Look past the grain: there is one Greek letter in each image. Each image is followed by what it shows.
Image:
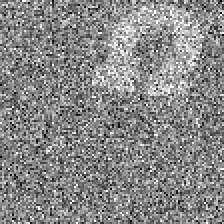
light omega
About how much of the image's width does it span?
half
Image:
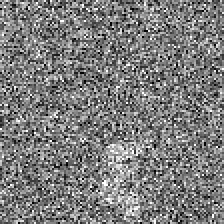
light xi, bottom middle
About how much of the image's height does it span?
a third
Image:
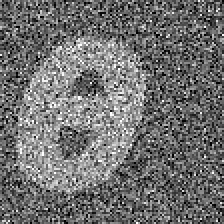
light theta
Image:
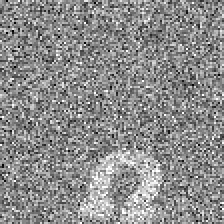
light omega, bottom middle
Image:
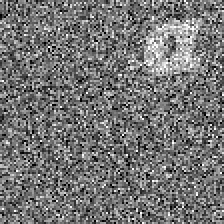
light alpha, top right
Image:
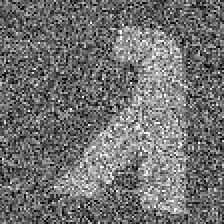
light lambda
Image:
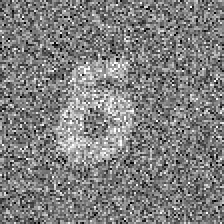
light delta
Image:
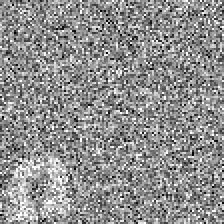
light omega, bottom left
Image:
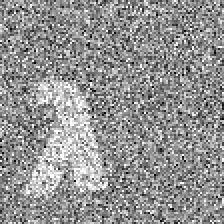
light lambda
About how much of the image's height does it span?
half
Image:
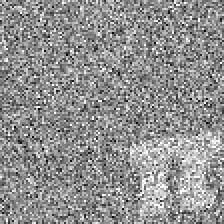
light pi, bottom right
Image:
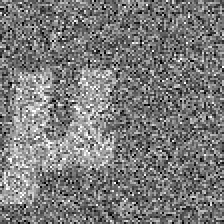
light mu
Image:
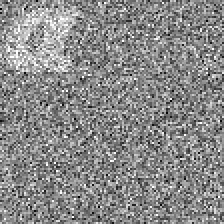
light alpha, top left
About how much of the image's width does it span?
a third
